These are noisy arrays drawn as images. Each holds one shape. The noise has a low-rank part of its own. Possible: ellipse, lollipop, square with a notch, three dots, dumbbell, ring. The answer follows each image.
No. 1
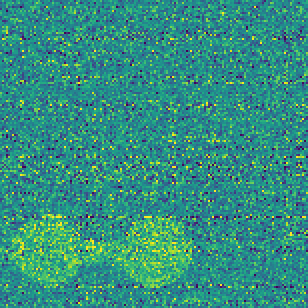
dumbbell
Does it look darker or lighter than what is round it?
lighter
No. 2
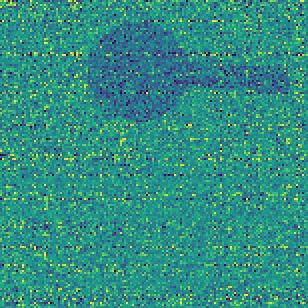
lollipop
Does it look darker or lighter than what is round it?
darker
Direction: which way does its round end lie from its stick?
left
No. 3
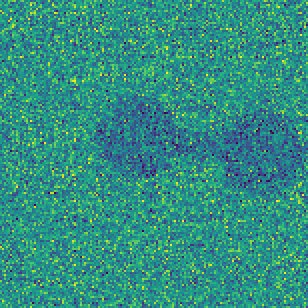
dumbbell
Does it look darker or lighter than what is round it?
darker
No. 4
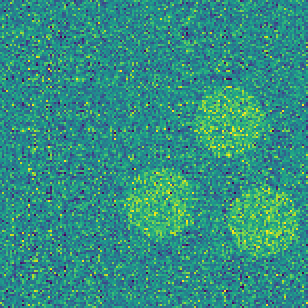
three dots
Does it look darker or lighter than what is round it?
lighter
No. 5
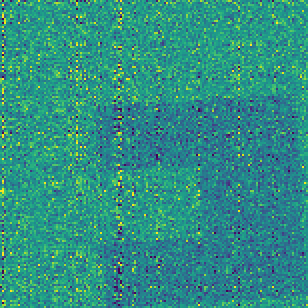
square with a notch
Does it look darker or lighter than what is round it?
darker
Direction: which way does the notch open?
left
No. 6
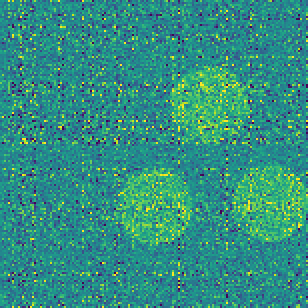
three dots
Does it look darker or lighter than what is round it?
lighter
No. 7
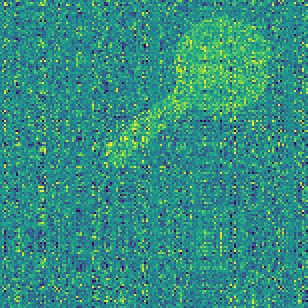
lollipop
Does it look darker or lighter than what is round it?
lighter
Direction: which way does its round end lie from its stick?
up and right
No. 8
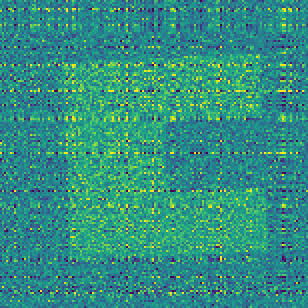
square with a notch
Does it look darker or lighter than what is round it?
lighter
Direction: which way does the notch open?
right
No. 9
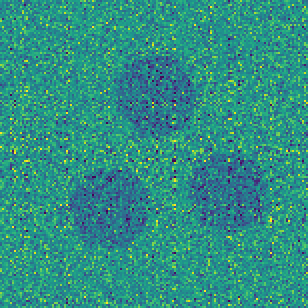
three dots
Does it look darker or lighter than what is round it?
darker
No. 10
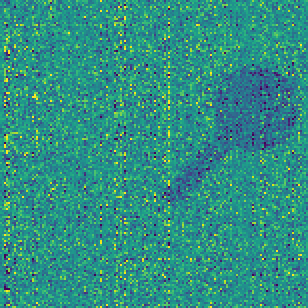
lollipop
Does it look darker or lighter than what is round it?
darker
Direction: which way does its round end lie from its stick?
up and right
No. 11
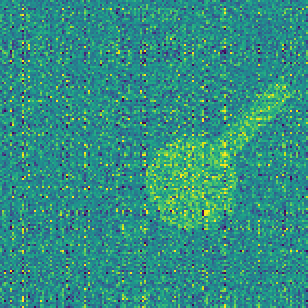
lollipop
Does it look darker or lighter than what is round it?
lighter
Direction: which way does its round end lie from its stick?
down and left
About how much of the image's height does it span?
half
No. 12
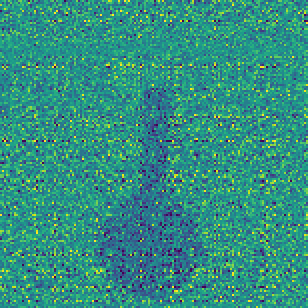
lollipop
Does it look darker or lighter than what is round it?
darker
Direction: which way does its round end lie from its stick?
down
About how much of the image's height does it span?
two thirds
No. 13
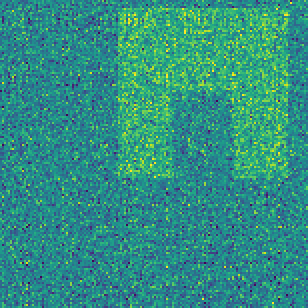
square with a notch
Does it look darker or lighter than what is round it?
lighter
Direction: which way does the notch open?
down
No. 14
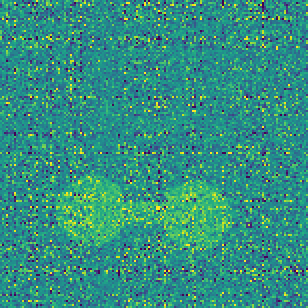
dumbbell
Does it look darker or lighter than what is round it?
lighter
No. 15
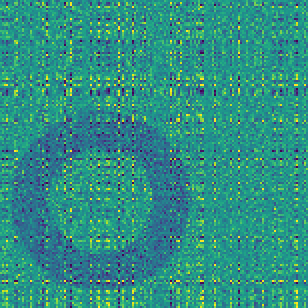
ring
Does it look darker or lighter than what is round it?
darker
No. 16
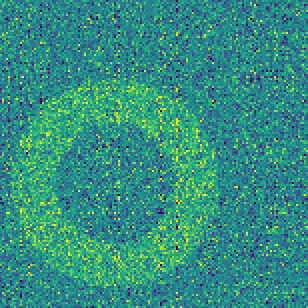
ring
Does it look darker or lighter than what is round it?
lighter
